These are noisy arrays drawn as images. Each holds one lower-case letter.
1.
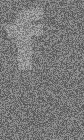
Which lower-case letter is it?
f
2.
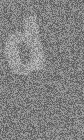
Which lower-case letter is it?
d
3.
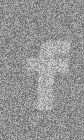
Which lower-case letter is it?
f
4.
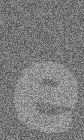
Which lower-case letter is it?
e
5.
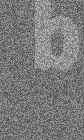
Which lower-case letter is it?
b
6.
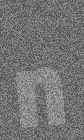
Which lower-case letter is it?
n
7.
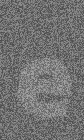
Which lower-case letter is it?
e
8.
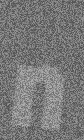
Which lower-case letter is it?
n
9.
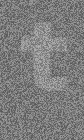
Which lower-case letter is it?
t
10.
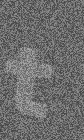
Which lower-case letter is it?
t
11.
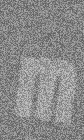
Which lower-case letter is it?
m
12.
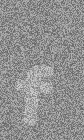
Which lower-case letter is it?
f
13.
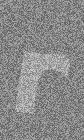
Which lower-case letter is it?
r
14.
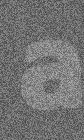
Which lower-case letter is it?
a
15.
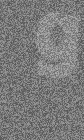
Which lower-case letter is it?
g
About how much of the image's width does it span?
half
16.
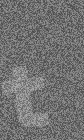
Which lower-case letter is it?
t
